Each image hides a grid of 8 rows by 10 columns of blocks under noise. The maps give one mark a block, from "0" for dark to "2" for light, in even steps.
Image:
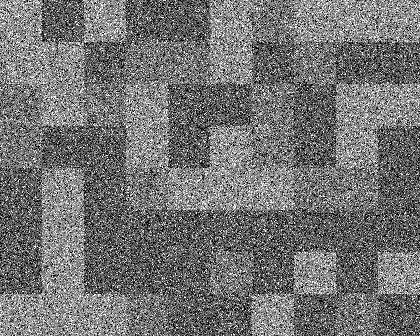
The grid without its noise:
2 0 2 0 0 2 1 2 2 2
2 2 0 1 1 2 0 1 0 0
1 2 1 2 0 0 1 0 2 2
1 0 0 2 0 2 1 0 2 0
0 2 0 1 2 2 2 1 1 0
0 2 0 0 0 0 0 0 0 0
0 2 0 0 0 1 0 2 0 2
2 2 2 1 0 0 2 0 1 0
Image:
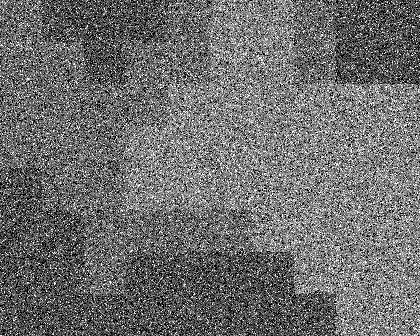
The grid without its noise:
1 0 0 0 1 2 2 1 0 0
1 1 0 1 1 2 2 1 0 0
1 1 1 1 2 2 2 2 2 2
1 1 1 2 2 2 2 2 2 2
0 1 1 2 2 2 2 2 2 2
0 0 1 1 1 1 2 2 2 2
0 0 1 0 0 0 0 2 2 2
0 0 0 0 0 0 0 0 2 2
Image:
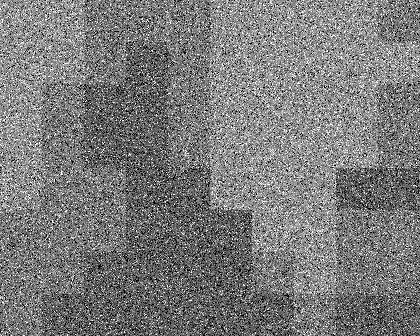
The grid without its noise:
2 2 1 1 1 2 2 2 2 1
2 2 1 0 1 2 2 2 2 2
2 1 0 0 1 2 2 2 2 1
2 1 0 0 1 2 2 2 2 1
2 1 1 0 0 2 2 2 0 0
1 1 1 0 0 0 2 2 1 1
1 1 0 0 0 0 1 2 1 1
1 0 0 0 0 0 0 1 0 0
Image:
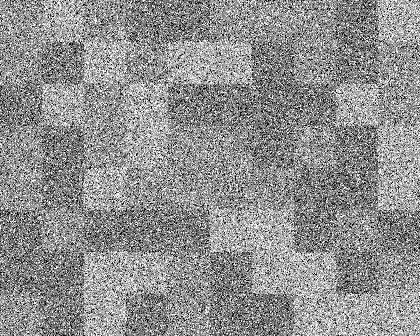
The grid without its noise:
1 2 1 0 0 1 1 1 0 2
1 0 2 1 2 2 0 1 0 1
0 2 1 2 0 0 0 0 2 1
1 0 1 2 1 1 0 1 0 2
1 0 2 1 1 1 1 0 0 2
0 1 0 0 0 2 2 0 1 0
0 0 2 2 1 0 2 2 0 1
1 0 2 0 1 0 0 2 2 2
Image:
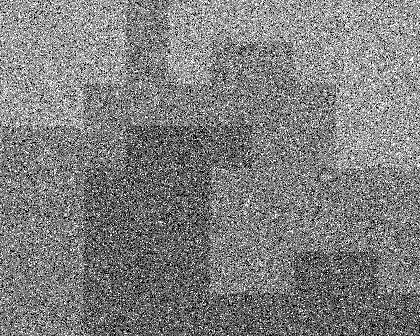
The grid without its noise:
2 2 2 1 2 2 2 2 2 2
2 2 2 1 2 1 1 2 2 2
2 2 1 1 1 1 1 1 2 2
1 1 1 0 0 0 1 1 2 2
1 1 0 0 0 1 1 1 1 1
1 1 0 0 0 1 1 1 1 1
1 1 0 0 0 1 1 0 0 1
1 1 0 0 0 0 0 0 0 0
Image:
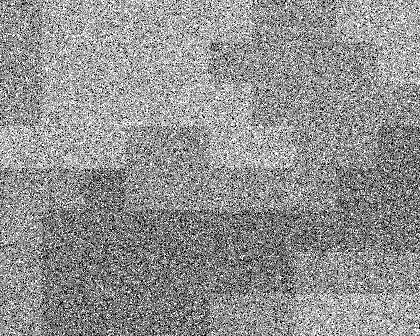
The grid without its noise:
1 2 2 2 2 2 1 1 2 2
1 2 2 2 2 1 1 1 1 2
1 2 2 2 2 2 1 1 1 1
2 2 2 1 1 2 2 1 1 0
1 1 0 1 1 1 1 1 0 0
1 0 0 0 0 0 0 0 0 0
1 0 0 0 0 0 0 1 1 1
1 0 0 0 0 1 1 2 2 2
